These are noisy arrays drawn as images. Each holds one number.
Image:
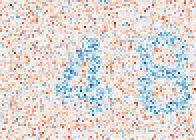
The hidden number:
48
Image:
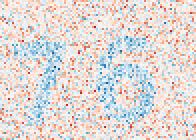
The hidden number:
76
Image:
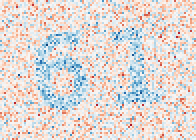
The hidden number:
61
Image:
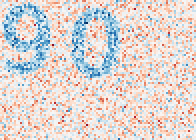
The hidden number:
90
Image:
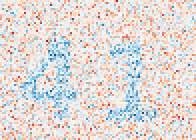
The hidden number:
41
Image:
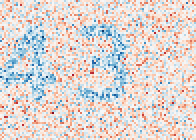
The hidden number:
43
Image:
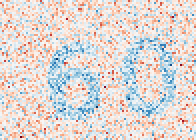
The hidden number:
60
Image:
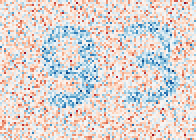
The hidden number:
93
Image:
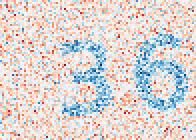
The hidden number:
36
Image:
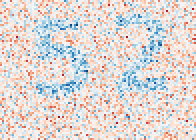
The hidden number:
52
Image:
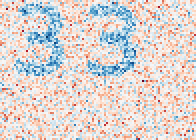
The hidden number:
33
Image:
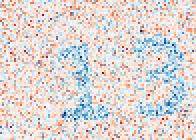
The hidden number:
13
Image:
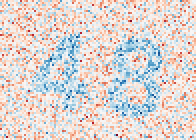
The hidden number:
48
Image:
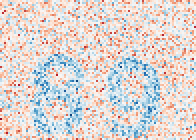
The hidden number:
89
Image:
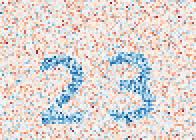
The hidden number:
23
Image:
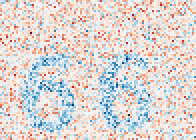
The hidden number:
66
